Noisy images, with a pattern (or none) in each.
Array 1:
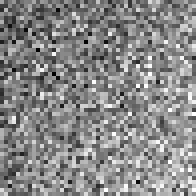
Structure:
a smooth slope
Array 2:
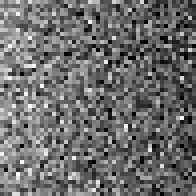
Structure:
a smooth slope
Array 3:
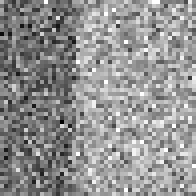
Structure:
a sharp edge
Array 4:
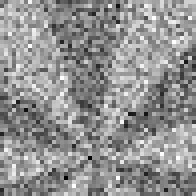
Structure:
spokes from one point
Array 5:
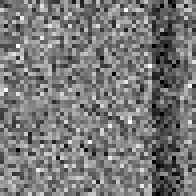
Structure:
one vertical stripe
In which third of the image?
right
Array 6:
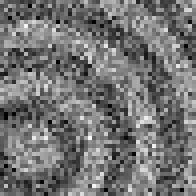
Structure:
rings round one point
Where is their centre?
bottom left
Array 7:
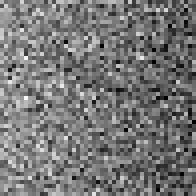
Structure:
a smooth slope
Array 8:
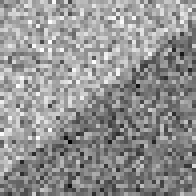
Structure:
a sharp edge
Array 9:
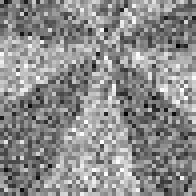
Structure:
spokes from one point
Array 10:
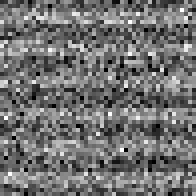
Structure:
horizontal stripes
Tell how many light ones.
6
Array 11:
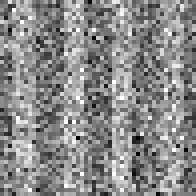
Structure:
vertical stripes
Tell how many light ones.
4
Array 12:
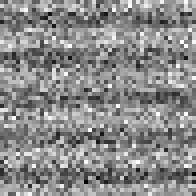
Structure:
horizontal stripes
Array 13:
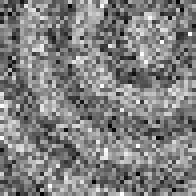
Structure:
rings round one point
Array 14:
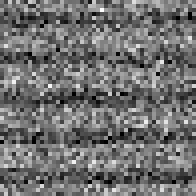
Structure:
horizontal stripes
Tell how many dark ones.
5
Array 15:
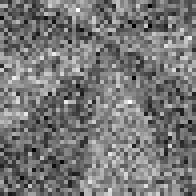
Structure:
spokes from one point
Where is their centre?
top middle
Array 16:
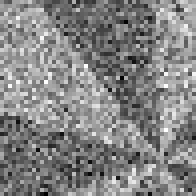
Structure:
spokes from one point
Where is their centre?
bottom right
